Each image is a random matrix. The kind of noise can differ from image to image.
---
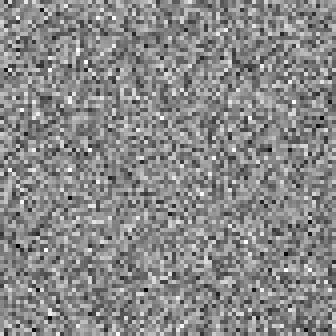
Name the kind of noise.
independent entries
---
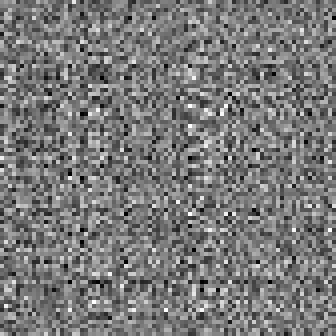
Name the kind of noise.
low rank plus noise
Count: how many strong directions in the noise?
three or four
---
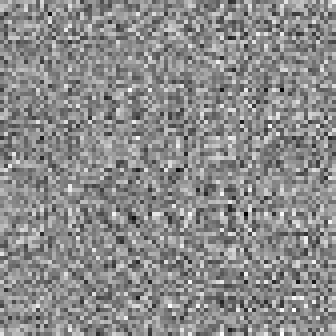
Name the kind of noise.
low rank plus noise
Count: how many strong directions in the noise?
three or four
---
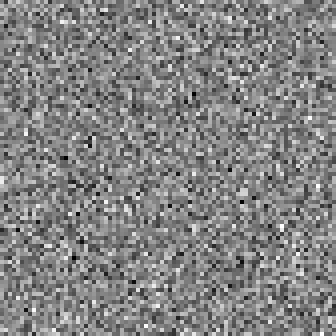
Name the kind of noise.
independent entries
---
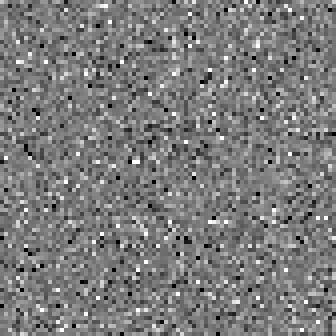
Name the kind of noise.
heavy tails
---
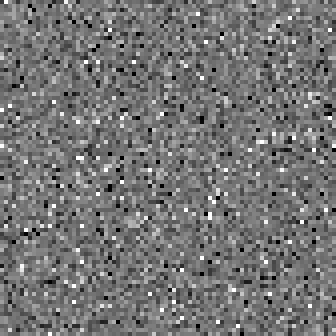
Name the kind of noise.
heavy tails
